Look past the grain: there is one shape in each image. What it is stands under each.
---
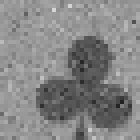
dark club
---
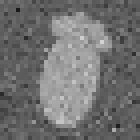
light footprint
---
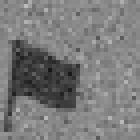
dark flag
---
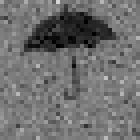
dark umbrella
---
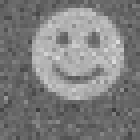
light smiling face
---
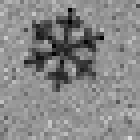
dark snowflake
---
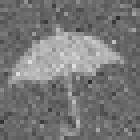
light umbrella
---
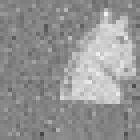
light chess knight
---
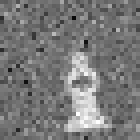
light chess bishop
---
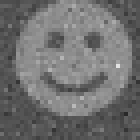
light smiling face
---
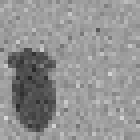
dark footprint
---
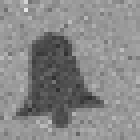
dark bell
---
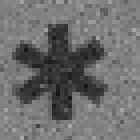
dark asterisk
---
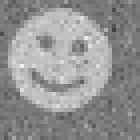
light smiling face
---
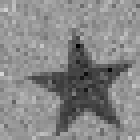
dark star
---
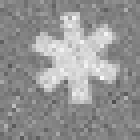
light asterisk
